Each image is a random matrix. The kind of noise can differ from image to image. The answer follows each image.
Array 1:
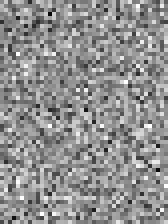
independent entries
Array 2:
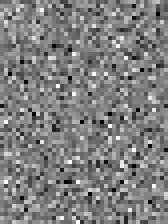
heavy tails
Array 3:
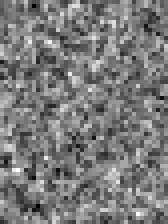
blotchy
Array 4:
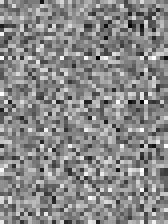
low rank plus noise
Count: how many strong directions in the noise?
one
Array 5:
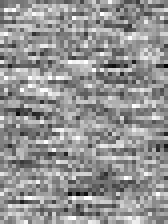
streaked along the rows
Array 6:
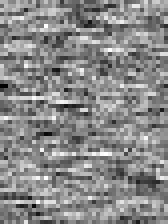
streaked along the rows
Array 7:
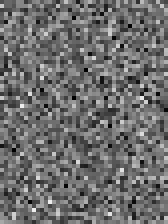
independent entries
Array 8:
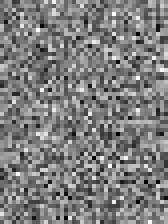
low rank plus noise
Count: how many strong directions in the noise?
five to eight
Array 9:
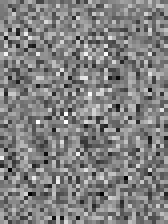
low rank plus noise
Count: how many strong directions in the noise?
two
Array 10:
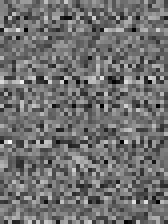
rows of uneven size
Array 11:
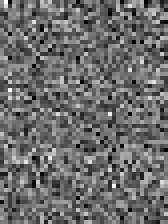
low rank plus noise
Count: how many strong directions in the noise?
three or four
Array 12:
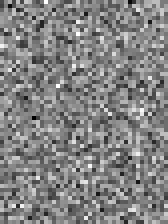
independent entries
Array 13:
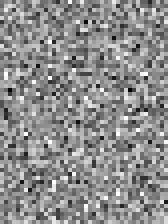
independent entries
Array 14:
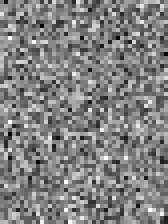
independent entries
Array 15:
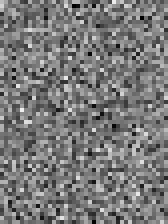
independent entries
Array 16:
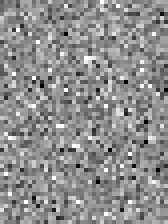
heavy tails
